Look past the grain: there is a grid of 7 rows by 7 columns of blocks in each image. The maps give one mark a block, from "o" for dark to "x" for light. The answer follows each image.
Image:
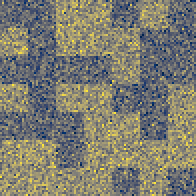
o o x x o x o
x o x x x o o
o o o o x o o
x o x x o o x
o o o x x o x
x x o x x x x
x x x x o x o
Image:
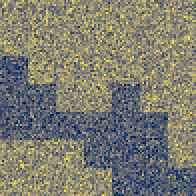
x x x x x x x
x x x x x x x
o x x x x x x
o o x x o x x
o o o o o o x
x x x o o o x
x x x x o o o
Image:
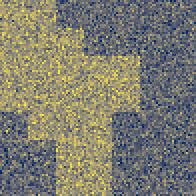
x x o o o o o
x x x o o o o
x x x x x o o
x x x x x o o
o x x x o o o
o o x x o o o
o o x x o o o
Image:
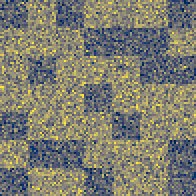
o x o x x x o
x x x o o o x
x o x x x o o
x x x o x x x
o x x x o x x
x o o x x x o
o x x o x x o
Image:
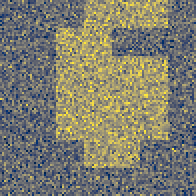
o o o x x x o
o o x x o o o
o o x x x x o
o o x x x x o
o o x x x x o
o o o x x o o
o o o o o o o
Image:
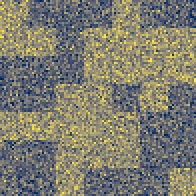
x o o o x o o
x x o x x x x
o o o x x x x
o o x x o x o
x x x x x o o
o o x x x o o
o o x o o o x
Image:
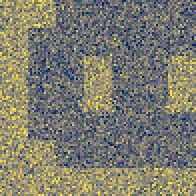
x x o o o o o
x o o o o o o
x o o x o o x
x o o x o o x
x o o o o o o
x x o o o o o
x x x x x x x
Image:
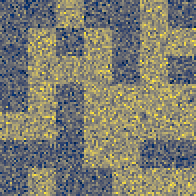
o o x o o x o
o x o x o x x
o x x x o x o
o x o x x x x
x x o x x x x
o o o x x o o
o x o o x x x
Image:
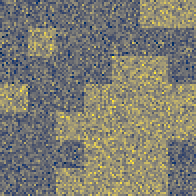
o o o o o x x
o x o o o o o
o o o o x x o
x o o x x x x
o o x x x x x
o o o x x x o
o o x x x x o
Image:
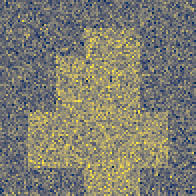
o o o o o o o
o o o x x o o
o o x x x o o
o o x x x o o
o x x x x x o
o x x x x x o
o o o x x o o
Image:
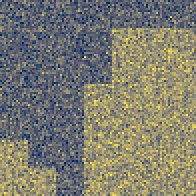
o o o o o o o
o o o o x x x
o o o o x x x
o o o x x x x
o o o x x x x
x o o x x x x
x x o x x x x
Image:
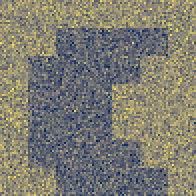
x x x x x x x
x x o o o o x
x o o o o x x
x o o o x x x
x o o o x x x
x o o o o x x
x x o o o o x
